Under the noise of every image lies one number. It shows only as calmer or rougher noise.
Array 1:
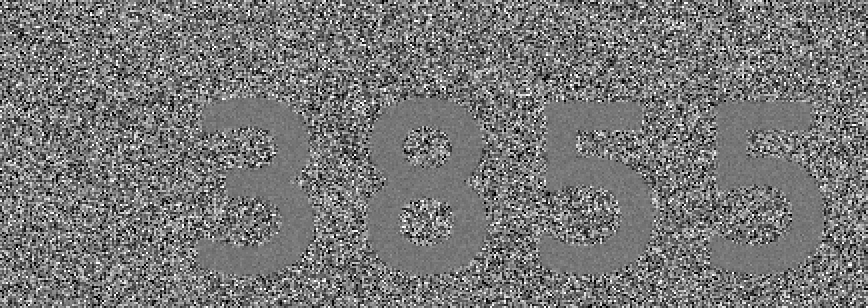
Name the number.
3855
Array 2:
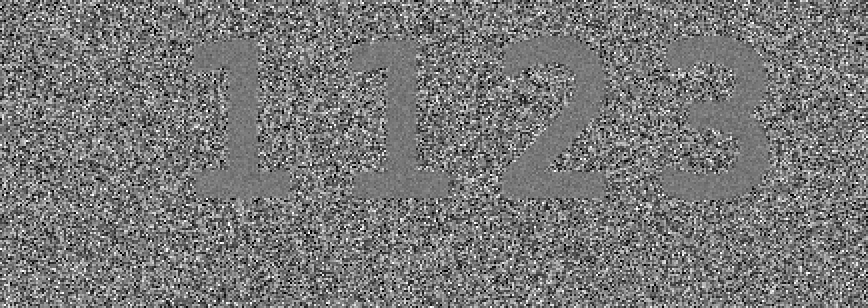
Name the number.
1123
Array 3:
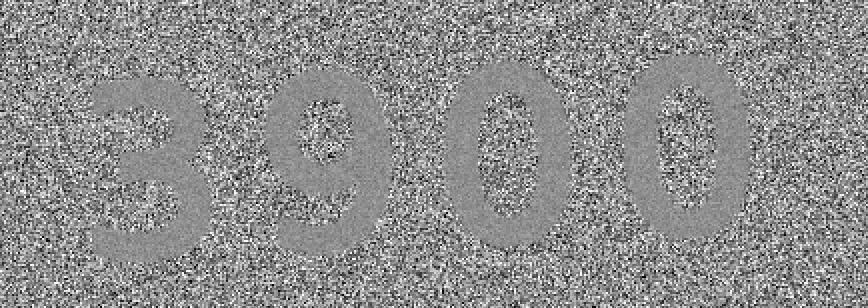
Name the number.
3900
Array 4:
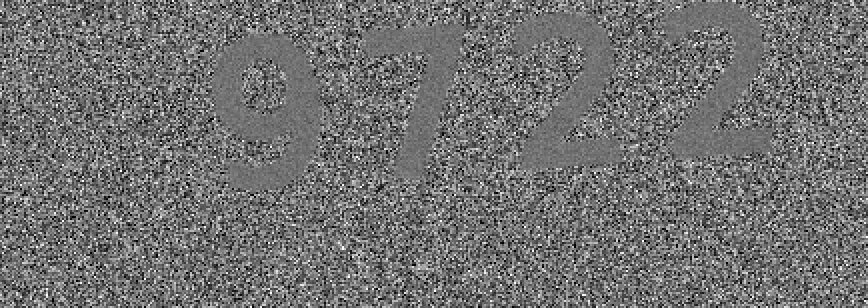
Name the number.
9722
